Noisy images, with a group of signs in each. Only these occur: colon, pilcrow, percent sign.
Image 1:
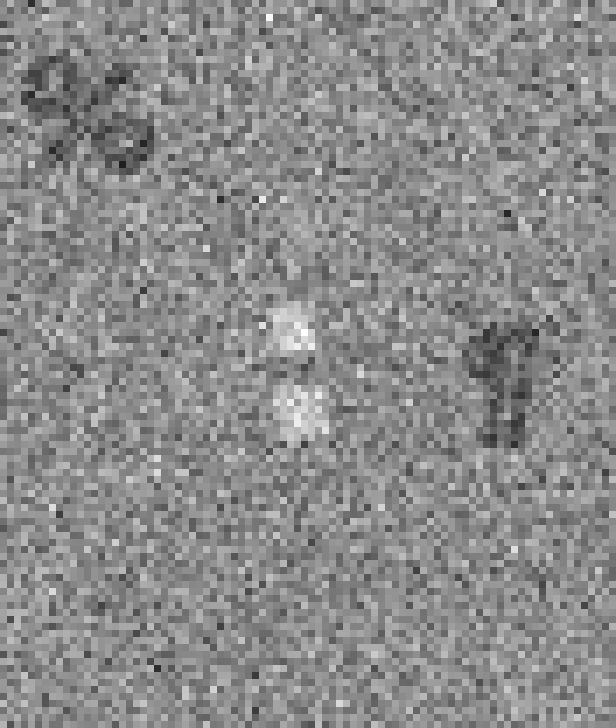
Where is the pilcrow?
middle right
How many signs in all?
3
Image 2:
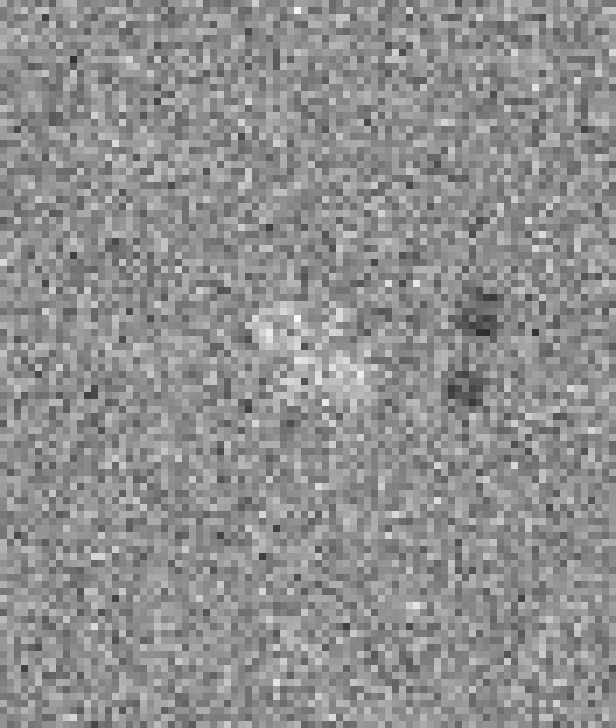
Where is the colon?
middle right
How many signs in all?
2
